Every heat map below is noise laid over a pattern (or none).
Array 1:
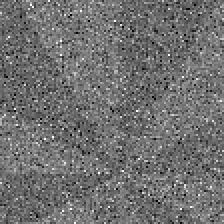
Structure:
spokes from one point
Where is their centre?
bottom middle
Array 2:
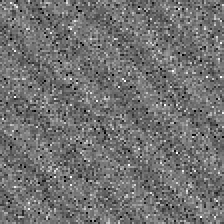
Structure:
diagonal stripes
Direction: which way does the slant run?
top left to bottom right
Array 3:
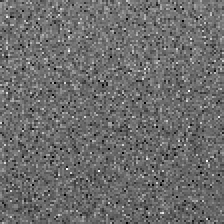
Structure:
a smooth slope
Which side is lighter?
top
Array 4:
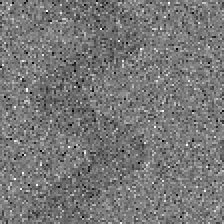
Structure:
a wavy band
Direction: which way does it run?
top to bottom
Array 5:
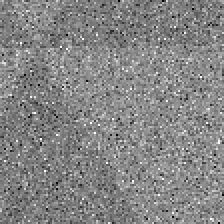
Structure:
spokes from one point
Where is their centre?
top left
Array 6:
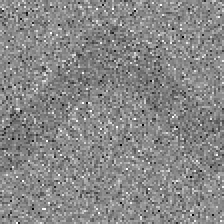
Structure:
a wavy band
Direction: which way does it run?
left to right
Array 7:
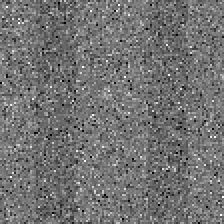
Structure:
vertical stripes
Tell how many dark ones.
2
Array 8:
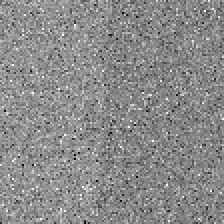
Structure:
a sharp edge
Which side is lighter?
left
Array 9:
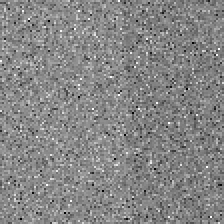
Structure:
a sharp edge
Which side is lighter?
left
